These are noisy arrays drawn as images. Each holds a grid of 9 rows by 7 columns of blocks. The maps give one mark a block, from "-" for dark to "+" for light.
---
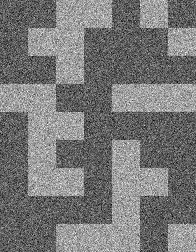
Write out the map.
--++-+-
-++---+
--+----
++--+++
-++----
-+--+--
-++-++-
----+--
--+++-+
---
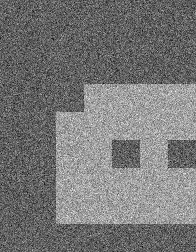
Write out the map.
-------
-------
-------
---++++
--+++++
--++-+-
--+++++
--+++++
-------
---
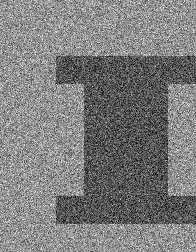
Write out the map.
+++++++
+++++++
++-----
+++---+
+++---+
+++---+
+++---+
++-----
+++++++
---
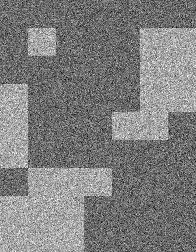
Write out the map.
-------
-+---++
-----++
+----++
+---++-
+------
-+++---
+++----
+++----
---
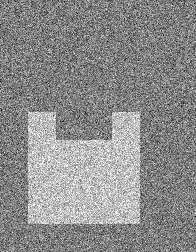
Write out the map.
-------
-------
-------
-------
-+--+--
-++++--
-++++--
-++++--
-------
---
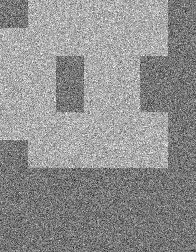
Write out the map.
-+++++-
++++++-
++-++--
++-++--
++++++-
-+++++-
-------
-------
-------
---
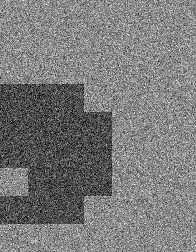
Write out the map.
+++++++
+++++++
+++++++
---++++
----+++
----+++
+---+++
---++++
+++++++
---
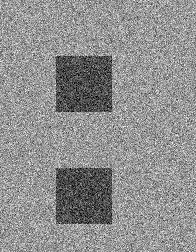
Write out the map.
+++++++
+++++++
++--+++
++--+++
+++++++
+++++++
++--+++
++--+++
+++++++
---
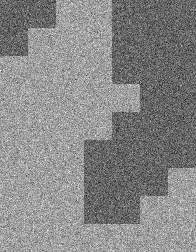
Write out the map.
--++---
-+++---
++++---
+++++--
++++---
+++----
+++---+
+++--++
+++++++
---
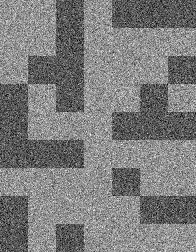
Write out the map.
++-+---
++-++++
+--+++-
-+-++-+
-+++---
---++++
++++-++
-++++--
-+-++++
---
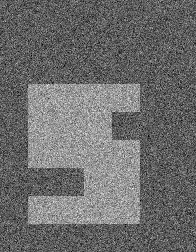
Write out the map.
-------
-------
-------
-++++--
-+++---
-++++--
---++--
-++++--
-------
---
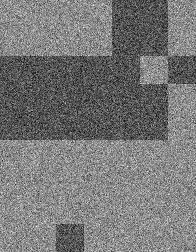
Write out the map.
++++--+
++++--+
-----+-
------+
------+
+++++++
+++++++
+++++++
++-++++
